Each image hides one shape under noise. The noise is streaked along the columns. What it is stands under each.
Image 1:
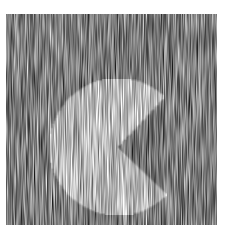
disc with a wedge cut out
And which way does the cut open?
right
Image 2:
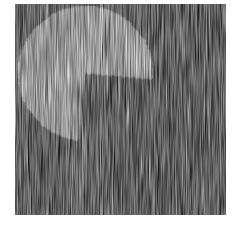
disc with a wedge cut out
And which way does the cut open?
down and right
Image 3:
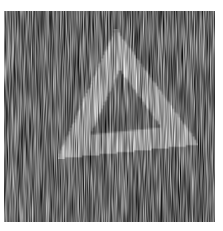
triangle frame
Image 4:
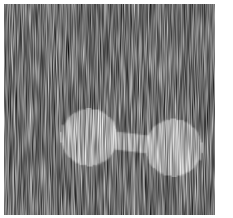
dumbbell
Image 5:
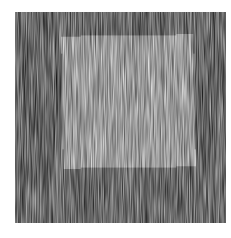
square
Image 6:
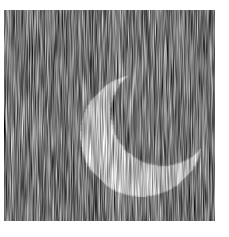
crescent
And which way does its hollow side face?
up and right
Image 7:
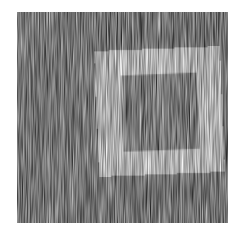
square frame
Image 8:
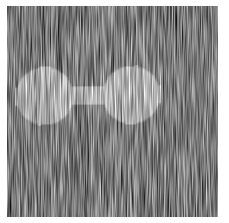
dumbbell
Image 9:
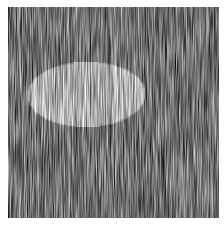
ellipse
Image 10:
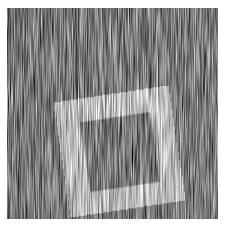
square frame
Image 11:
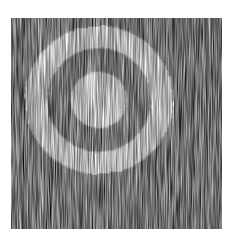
bullseye
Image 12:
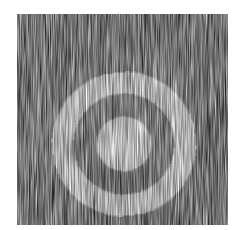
bullseye
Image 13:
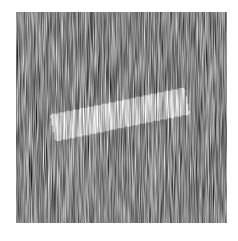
bar
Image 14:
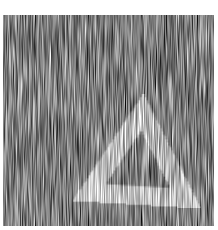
triangle frame
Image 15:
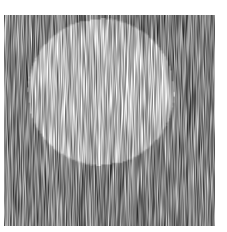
disc
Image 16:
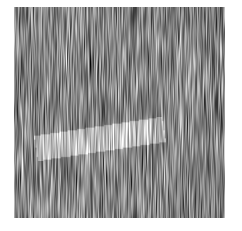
bar
